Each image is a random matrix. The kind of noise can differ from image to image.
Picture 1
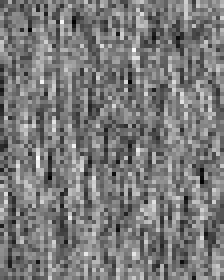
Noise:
streaked along the columns
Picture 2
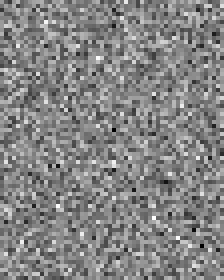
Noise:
independent entries
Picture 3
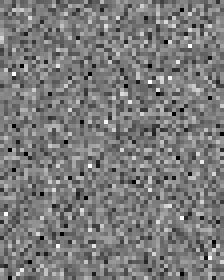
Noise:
heavy tails
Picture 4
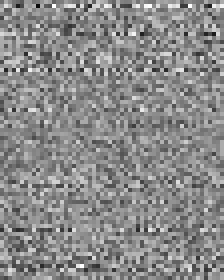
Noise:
rows of uneven size
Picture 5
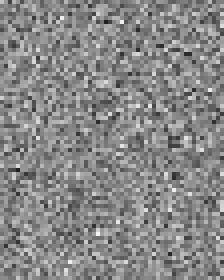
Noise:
low rank plus noise
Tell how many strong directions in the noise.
three or four
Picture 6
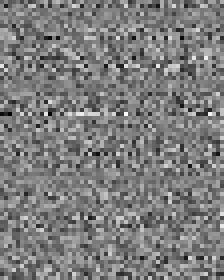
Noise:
rows of uneven size
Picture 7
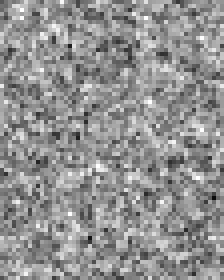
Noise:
blotchy
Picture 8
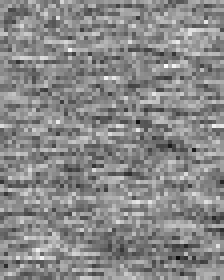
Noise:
streaked along the rows
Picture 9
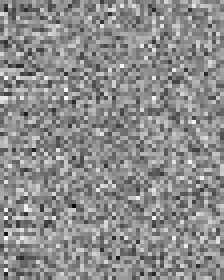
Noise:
low rank plus noise
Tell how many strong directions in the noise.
one
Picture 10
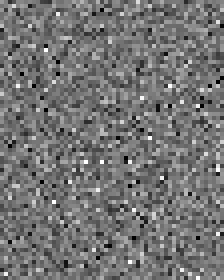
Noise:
heavy tails
